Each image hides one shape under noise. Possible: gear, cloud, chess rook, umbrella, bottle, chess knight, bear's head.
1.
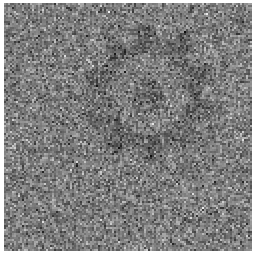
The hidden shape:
gear
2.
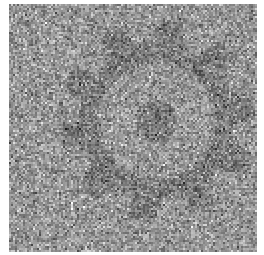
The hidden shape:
gear
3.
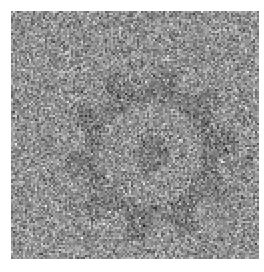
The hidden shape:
gear
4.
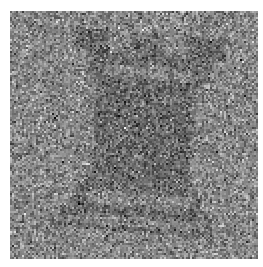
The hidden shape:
chess rook
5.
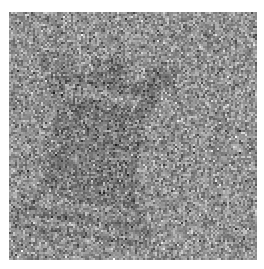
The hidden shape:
chess rook
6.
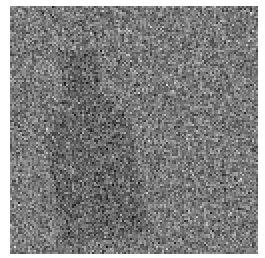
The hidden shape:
bottle
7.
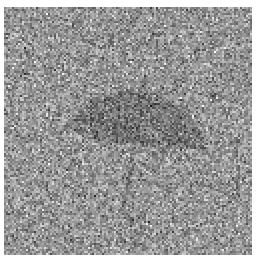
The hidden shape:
umbrella
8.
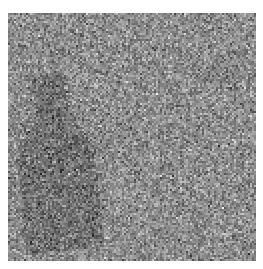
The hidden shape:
bottle
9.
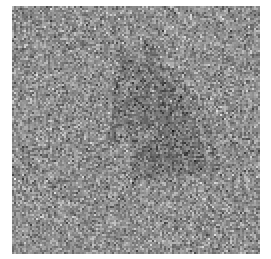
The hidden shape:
chess knight
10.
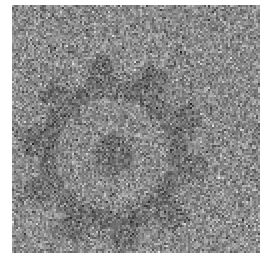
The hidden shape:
gear
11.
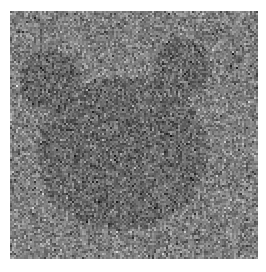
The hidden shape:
bear's head
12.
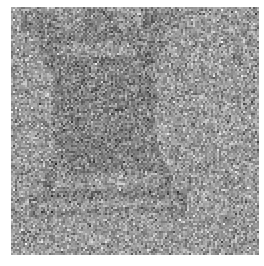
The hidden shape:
chess rook
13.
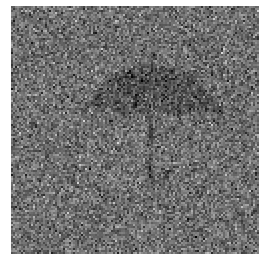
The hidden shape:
umbrella
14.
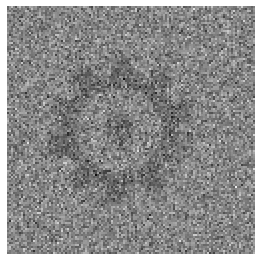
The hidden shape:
gear
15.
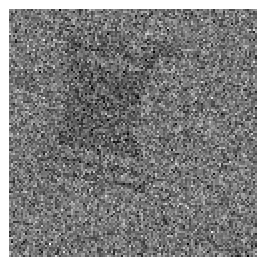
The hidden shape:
chess rook
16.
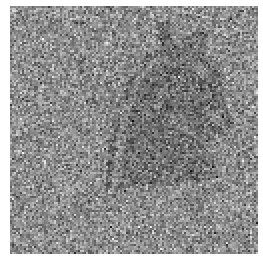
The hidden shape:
chess knight
